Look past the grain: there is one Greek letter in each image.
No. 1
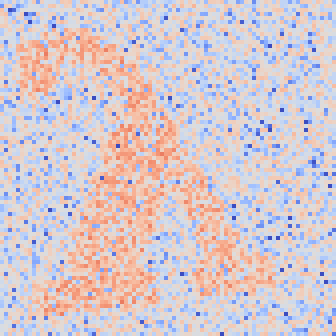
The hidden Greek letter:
lambda
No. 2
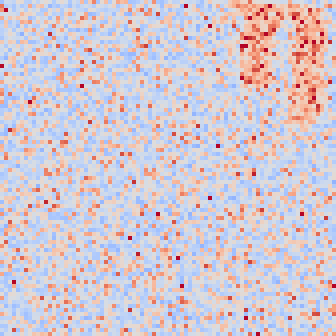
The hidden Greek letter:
eta
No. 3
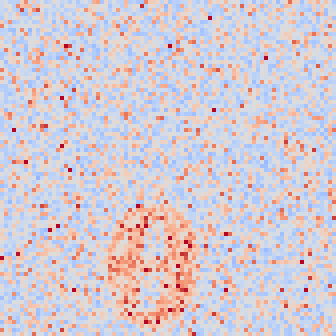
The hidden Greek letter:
theta
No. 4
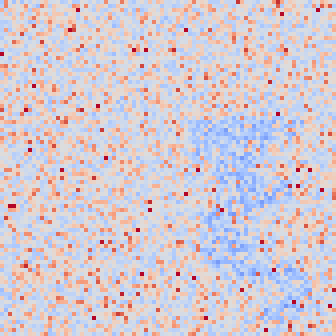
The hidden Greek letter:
xi
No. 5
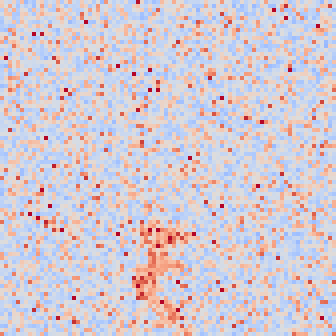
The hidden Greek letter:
xi
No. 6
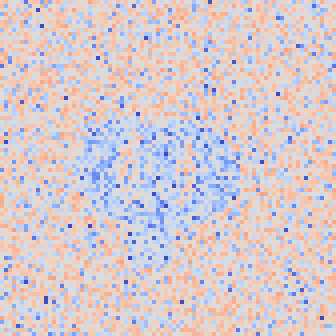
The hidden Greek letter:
phi
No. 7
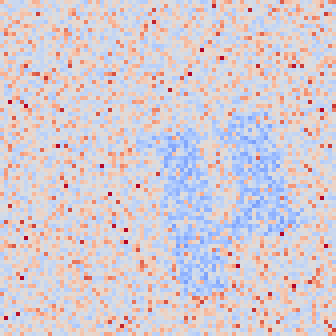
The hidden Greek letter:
mu
